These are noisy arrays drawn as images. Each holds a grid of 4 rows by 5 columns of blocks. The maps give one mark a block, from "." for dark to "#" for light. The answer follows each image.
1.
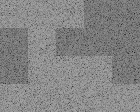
###..
.#...
.###.
#####
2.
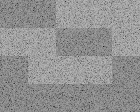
..###
##..#
.###.
.....
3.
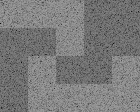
###..
..#..
.#..#
.####
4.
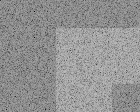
.....
..###
..###
..##.
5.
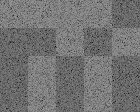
####.
..#.#
.#.#.
.#.#.
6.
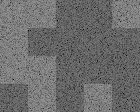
##..#
#....
##...
.#.#.
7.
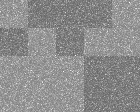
#...#
.#.##
###..
###..
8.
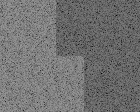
##...
##...
###..
###..
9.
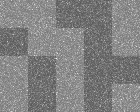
##..#
.##.#
#.#..
#.#.#
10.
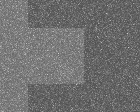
#....
###..
###..
#....
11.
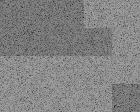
...##
....#
#####
####.
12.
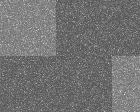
##...
##...
....#
....#
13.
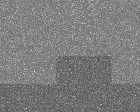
#####
#####
##..#
.....
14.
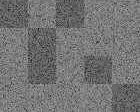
.#.##
#.###
#.#.#
####.
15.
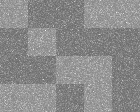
#..##
.#...
..##.
##.#.
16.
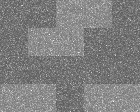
..##.
.##..
.....
##.##
